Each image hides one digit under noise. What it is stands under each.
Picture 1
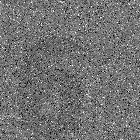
dark 6
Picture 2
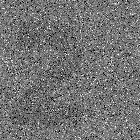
dark 2
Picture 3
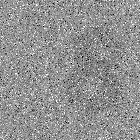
dark 8
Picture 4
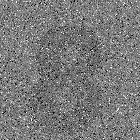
dark 8
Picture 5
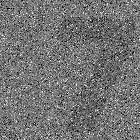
dark 7
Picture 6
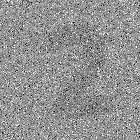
dark 2
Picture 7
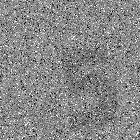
dark 5
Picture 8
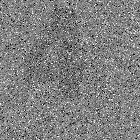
dark 4
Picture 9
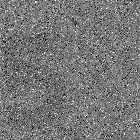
dark 5
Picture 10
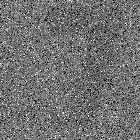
dark 7
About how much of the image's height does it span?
nearly all
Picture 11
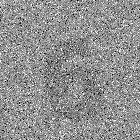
dark 6
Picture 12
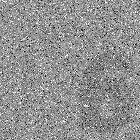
dark 6
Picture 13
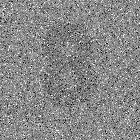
dark 8
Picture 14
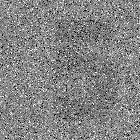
dark 5
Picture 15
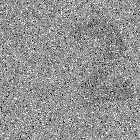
dark 2
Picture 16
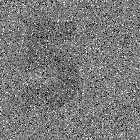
dark 5
